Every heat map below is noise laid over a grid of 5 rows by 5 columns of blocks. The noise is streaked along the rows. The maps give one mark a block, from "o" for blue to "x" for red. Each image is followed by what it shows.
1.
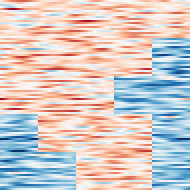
x x x x x
x x x x o
x x x o o
o x x x o
o o x x o
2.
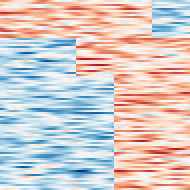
x x x x o
o o x x x
o o o x x
o o o x x
o o o x x
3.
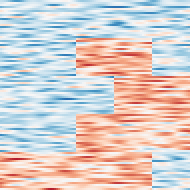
o o o o o
o o x x o
o o o x x
o o x x x
x x x x o
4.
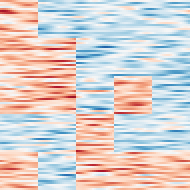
x o o o o
x x o o o
x x o x o
o o x o o
x o x x x
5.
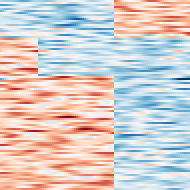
o o o x x
x o o o o
x x x o o
x x x o o
x x x o o
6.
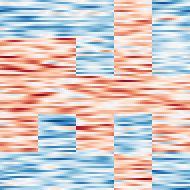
o o o x o
x x o x o
x x x x x
x o x o x
o o o x o
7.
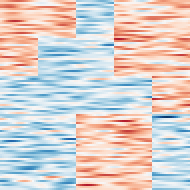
x x o x x
x o o x x
o o o o x
o o x x o
o o x x o
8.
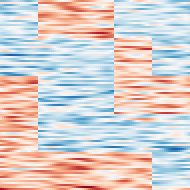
o x x o o
o o o x o
x o o x x
x o o o o
x x x x o
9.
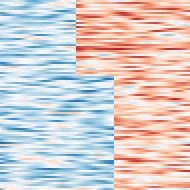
o o x x x
o o x x x
o o o x x
o o o x x
o o o x x
